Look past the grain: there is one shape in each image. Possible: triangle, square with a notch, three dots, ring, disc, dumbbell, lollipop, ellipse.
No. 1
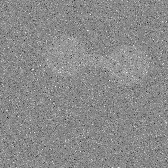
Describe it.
light dumbbell
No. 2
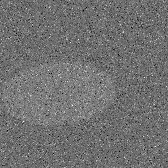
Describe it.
light ellipse
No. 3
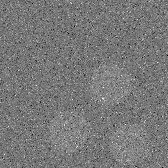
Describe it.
light three dots
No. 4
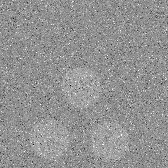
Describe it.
light three dots
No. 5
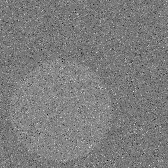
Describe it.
light disc
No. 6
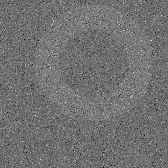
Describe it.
light ring
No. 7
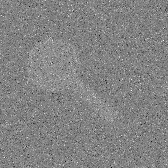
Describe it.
light lollipop
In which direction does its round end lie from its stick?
up and left
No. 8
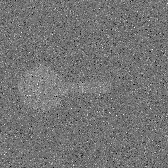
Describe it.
light lollipop
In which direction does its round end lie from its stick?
left
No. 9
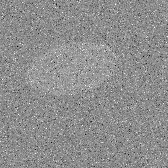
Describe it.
light ellipse
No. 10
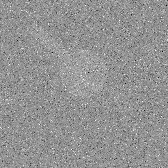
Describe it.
light lollipop
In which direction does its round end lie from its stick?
down and right
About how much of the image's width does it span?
half
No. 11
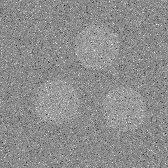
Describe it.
light three dots
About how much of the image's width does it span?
two thirds
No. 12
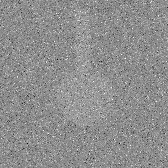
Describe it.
light lollipop
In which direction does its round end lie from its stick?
down
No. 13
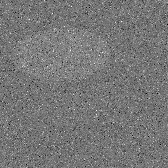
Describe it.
light ellipse
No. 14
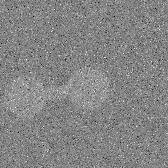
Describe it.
light dumbbell
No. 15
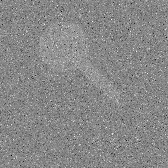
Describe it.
light lollipop
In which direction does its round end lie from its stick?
up and left
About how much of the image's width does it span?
half
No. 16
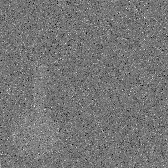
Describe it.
light lollipop
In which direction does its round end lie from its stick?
down
